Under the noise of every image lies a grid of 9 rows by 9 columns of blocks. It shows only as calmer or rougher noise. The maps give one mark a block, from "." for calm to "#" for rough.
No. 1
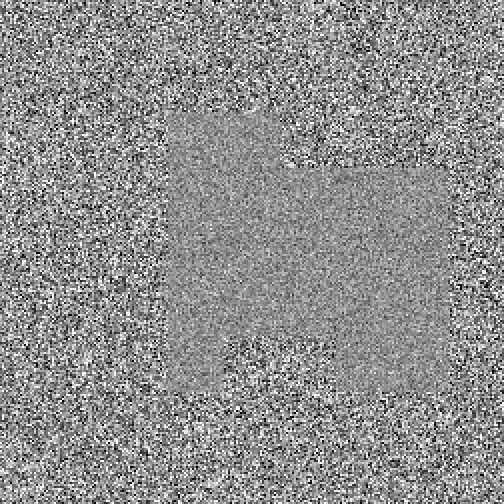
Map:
# # # # # # # # #
# # # # # # # # #
# # # . . # # # #
# # # . . . . . #
# # # . . . . . #
# # # . . . . . #
# # # . # # . . #
# # # # # # # # #
# # # # # # # # #
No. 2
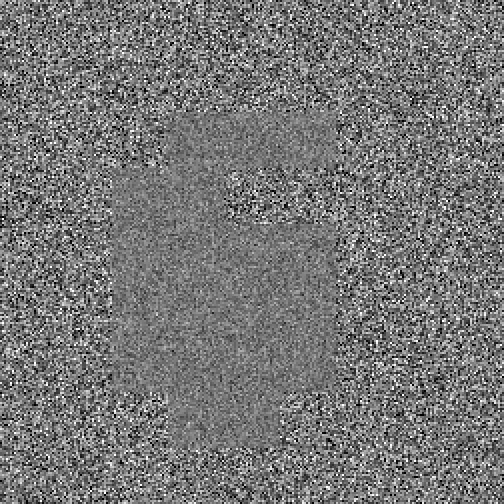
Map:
# # # # # # # # #
# # # # # # # # #
# # # . . . # # #
# # . . # # # # #
# # . . . . # # #
# # . . . . # # #
# # . . . . # # #
# # # . . # # # #
# # # # # # # # #
